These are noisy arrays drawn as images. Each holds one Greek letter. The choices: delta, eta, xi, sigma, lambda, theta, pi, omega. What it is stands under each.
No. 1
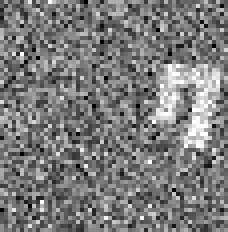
eta
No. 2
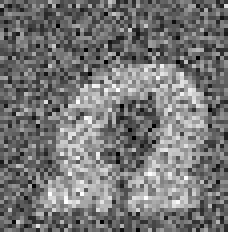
omega
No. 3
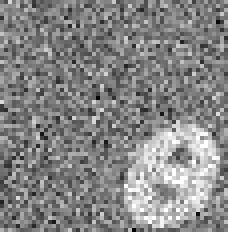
theta
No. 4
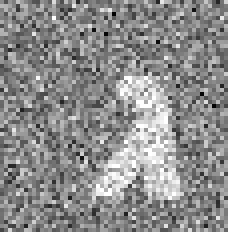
lambda
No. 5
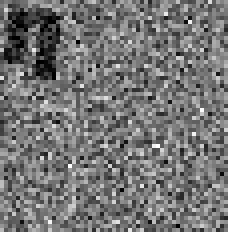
eta
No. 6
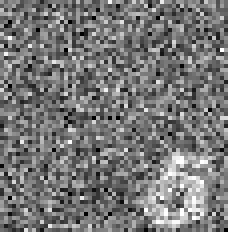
delta
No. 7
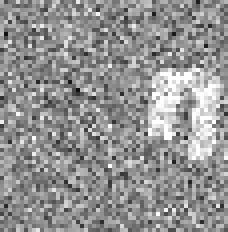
eta
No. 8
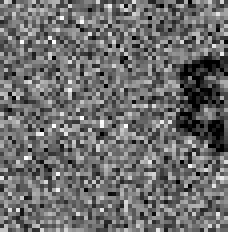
xi
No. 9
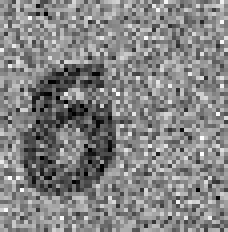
delta
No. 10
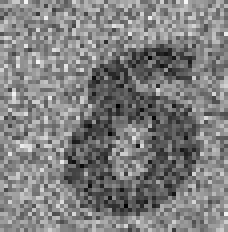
delta
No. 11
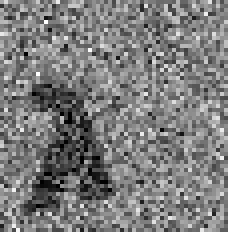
lambda
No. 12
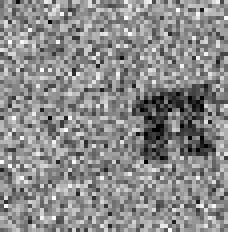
pi
